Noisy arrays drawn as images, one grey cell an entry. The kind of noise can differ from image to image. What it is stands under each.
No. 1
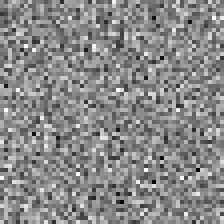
independent entries
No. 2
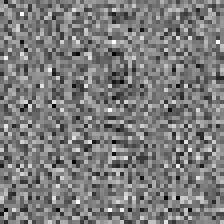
low rank plus noise
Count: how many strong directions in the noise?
three or four
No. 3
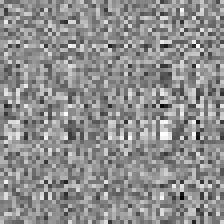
low rank plus noise
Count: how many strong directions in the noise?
two
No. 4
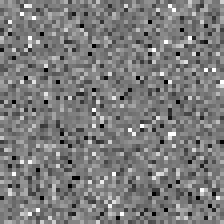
heavy tails
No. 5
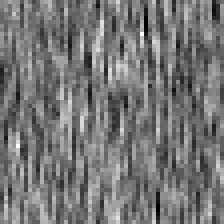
streaked along the columns
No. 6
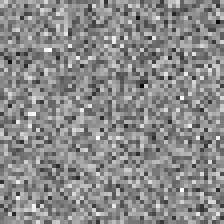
independent entries
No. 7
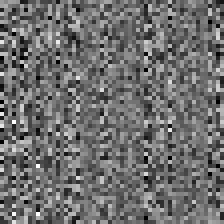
columns of uneven size
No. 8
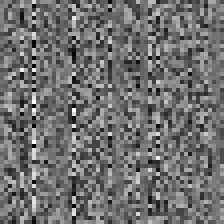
columns of uneven size
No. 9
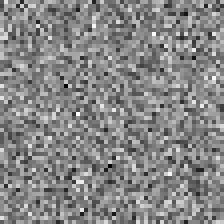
independent entries
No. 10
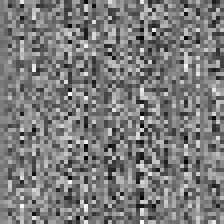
columns of uneven size
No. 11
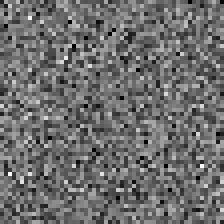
independent entries
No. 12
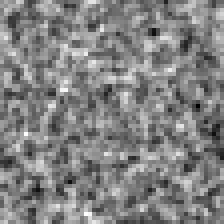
blotchy
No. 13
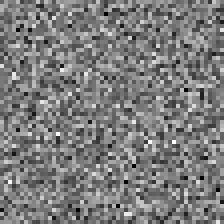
independent entries
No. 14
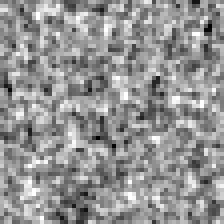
blotchy
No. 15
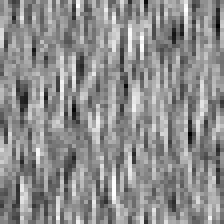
streaked along the columns
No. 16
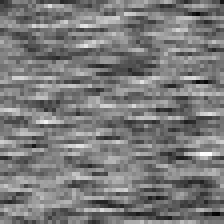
streaked along the rows
